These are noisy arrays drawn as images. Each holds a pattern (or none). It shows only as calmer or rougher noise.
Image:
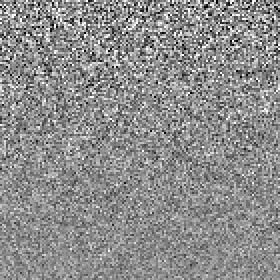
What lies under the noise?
a smooth slope
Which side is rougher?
top
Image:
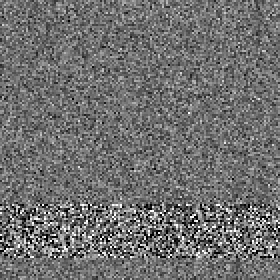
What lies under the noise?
one horizontal stripe
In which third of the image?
bottom
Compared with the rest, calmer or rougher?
rougher
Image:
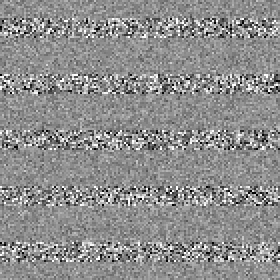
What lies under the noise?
horizontal stripes
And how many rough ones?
5
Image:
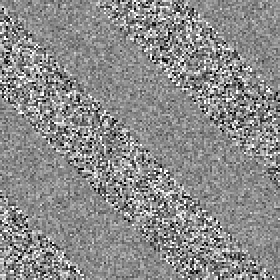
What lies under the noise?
diagonal stripes
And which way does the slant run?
top left to bottom right
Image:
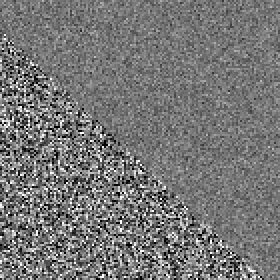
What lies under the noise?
a sharp edge
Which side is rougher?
bottom left
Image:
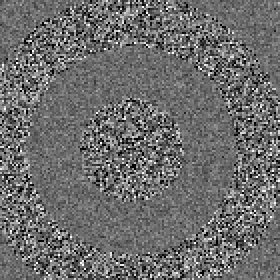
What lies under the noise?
rings round one point
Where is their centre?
centre
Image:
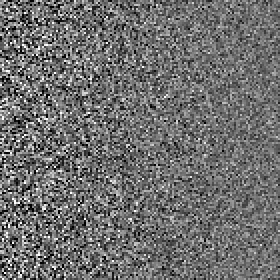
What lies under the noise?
a smooth slope
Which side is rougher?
left
